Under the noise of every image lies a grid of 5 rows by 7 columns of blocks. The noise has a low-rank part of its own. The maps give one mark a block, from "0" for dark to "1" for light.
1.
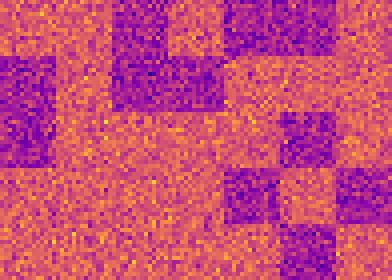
1101001
0100111
0111101
1111010
1111101
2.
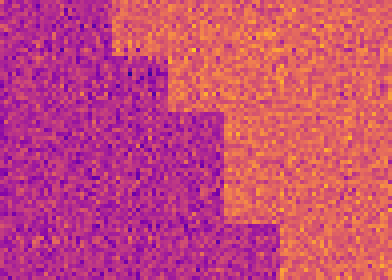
0011111
0001111
0000111
0000111
0000011
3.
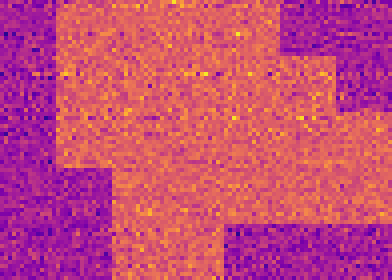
0111100
0111110
0111111
0011111
0011000
